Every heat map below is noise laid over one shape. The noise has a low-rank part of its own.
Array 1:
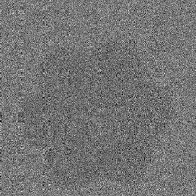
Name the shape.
flower
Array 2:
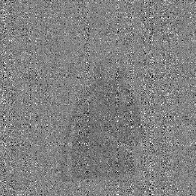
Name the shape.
chess knight
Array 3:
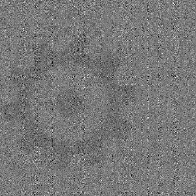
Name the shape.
gear
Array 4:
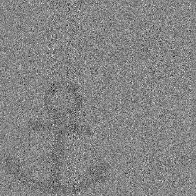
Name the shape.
anchor
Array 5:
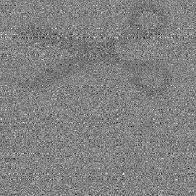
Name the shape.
pair of scissors
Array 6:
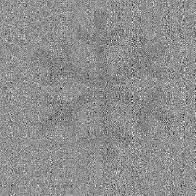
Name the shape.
snowflake
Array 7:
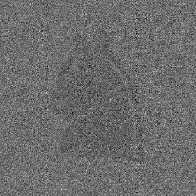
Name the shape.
chess knight
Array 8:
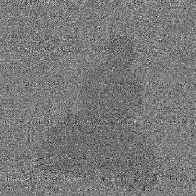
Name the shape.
chess pawn
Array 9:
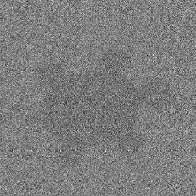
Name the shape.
turtle
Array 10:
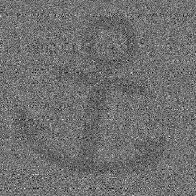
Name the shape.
anchor
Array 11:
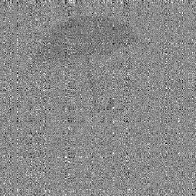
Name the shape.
umbrella
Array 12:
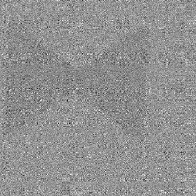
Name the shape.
bow tie
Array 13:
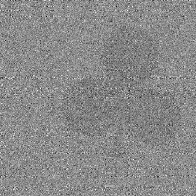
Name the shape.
club
